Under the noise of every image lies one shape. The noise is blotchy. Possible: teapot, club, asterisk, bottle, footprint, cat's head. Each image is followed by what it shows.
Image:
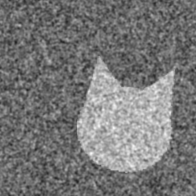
cat's head
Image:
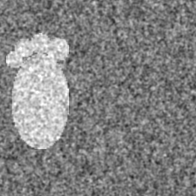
footprint
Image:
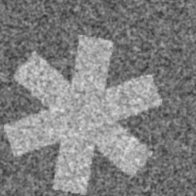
asterisk
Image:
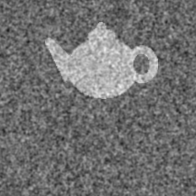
teapot
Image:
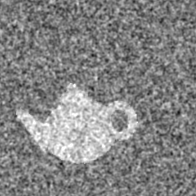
teapot
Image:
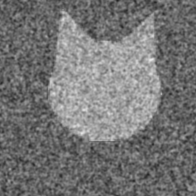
cat's head
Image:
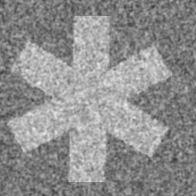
asterisk
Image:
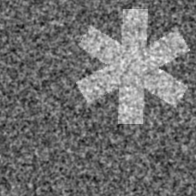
asterisk
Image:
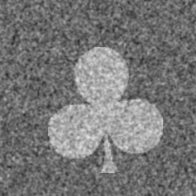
club
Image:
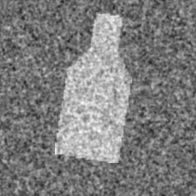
bottle
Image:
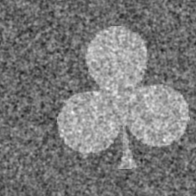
club
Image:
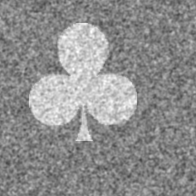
club
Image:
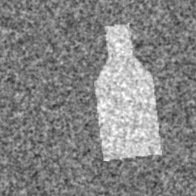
bottle
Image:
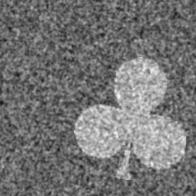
club
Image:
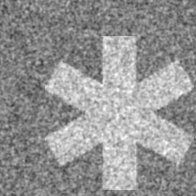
asterisk
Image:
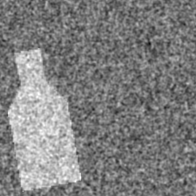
bottle
